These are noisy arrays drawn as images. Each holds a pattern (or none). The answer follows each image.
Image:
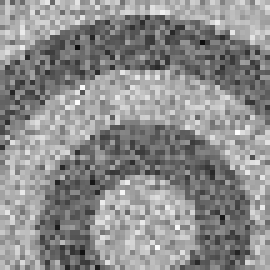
rings round one point
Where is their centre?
bottom middle
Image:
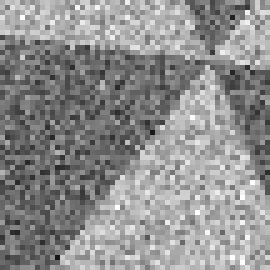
spokes from one point
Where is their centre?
top right
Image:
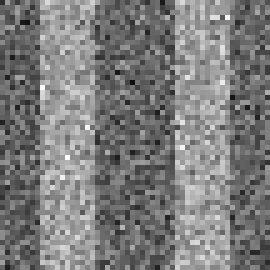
vertical stripes
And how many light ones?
2
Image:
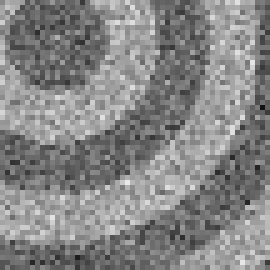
rings round one point
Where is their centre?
top left
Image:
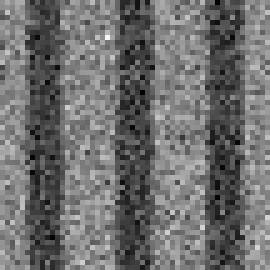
vertical stripes
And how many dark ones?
3
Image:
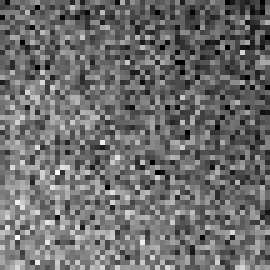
a smooth slope
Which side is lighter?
bottom left
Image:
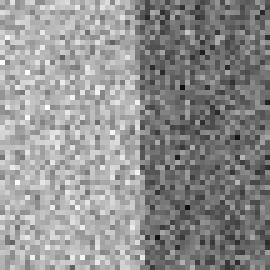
a sharp edge
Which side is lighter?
left
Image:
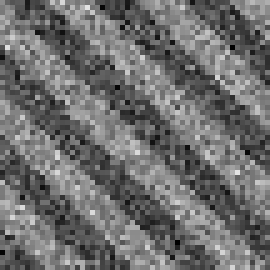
diagonal stripes
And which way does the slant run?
top left to bottom right
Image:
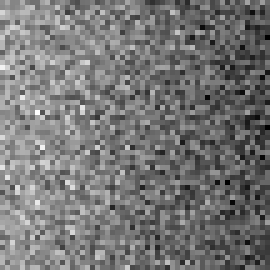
a smooth slope
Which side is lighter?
left
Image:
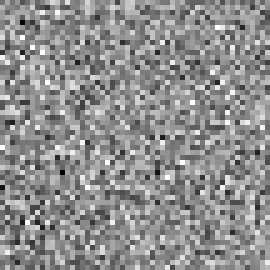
only noise
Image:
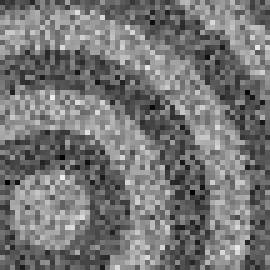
rings round one point
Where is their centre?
bottom left
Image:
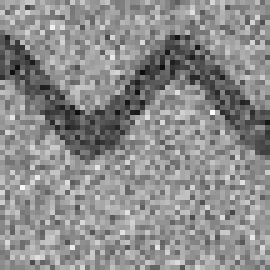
a wavy band
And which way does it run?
left to right
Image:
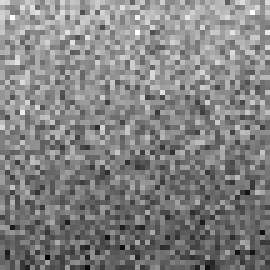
a smooth slope
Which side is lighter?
top
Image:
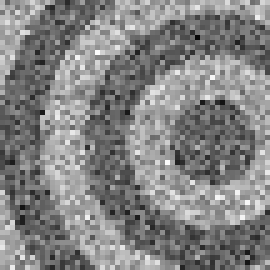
rings round one point
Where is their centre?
middle right
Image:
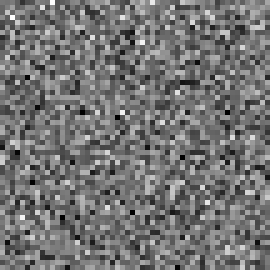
only noise
